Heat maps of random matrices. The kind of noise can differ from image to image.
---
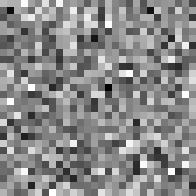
independent entries
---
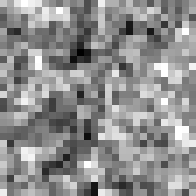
blotchy
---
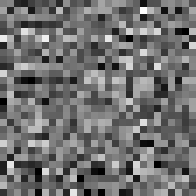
low rank plus noise
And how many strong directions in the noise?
five to eight
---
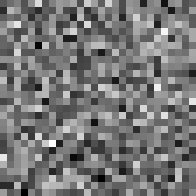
independent entries
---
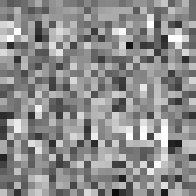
low rank plus noise
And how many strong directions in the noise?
three or four
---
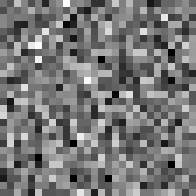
independent entries
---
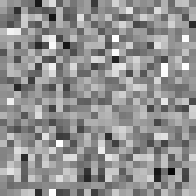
low rank plus noise
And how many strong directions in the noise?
two
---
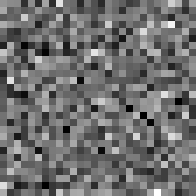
independent entries
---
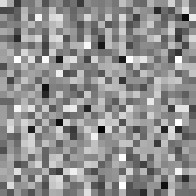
low rank plus noise
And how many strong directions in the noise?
one
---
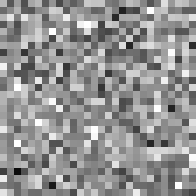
independent entries
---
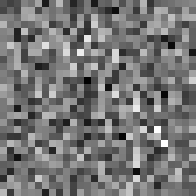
independent entries
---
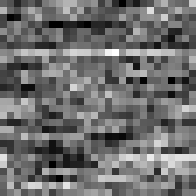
streaked along the rows
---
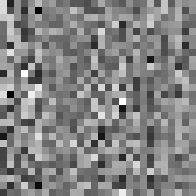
columns of uneven size
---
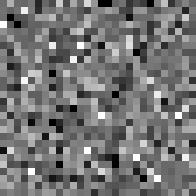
heavy tails
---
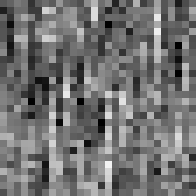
streaked along the columns
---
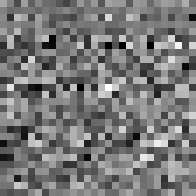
rows of uneven size
